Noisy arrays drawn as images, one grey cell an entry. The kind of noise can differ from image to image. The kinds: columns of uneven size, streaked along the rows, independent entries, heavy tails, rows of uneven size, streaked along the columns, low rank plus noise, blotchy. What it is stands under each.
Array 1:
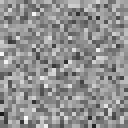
independent entries
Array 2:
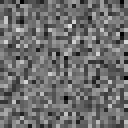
independent entries
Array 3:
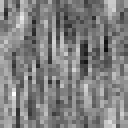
streaked along the columns
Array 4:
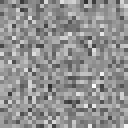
low rank plus noise
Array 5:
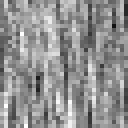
streaked along the columns
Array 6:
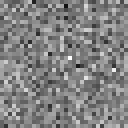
independent entries
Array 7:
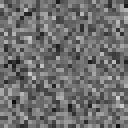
independent entries
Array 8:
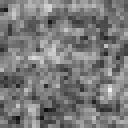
blotchy
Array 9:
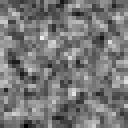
blotchy
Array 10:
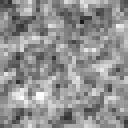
blotchy
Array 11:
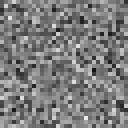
independent entries
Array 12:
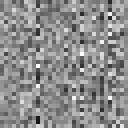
columns of uneven size
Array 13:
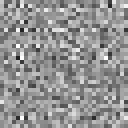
low rank plus noise
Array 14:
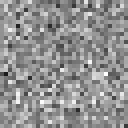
low rank plus noise
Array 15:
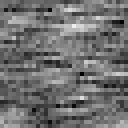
streaked along the rows
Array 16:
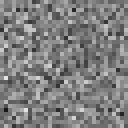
low rank plus noise
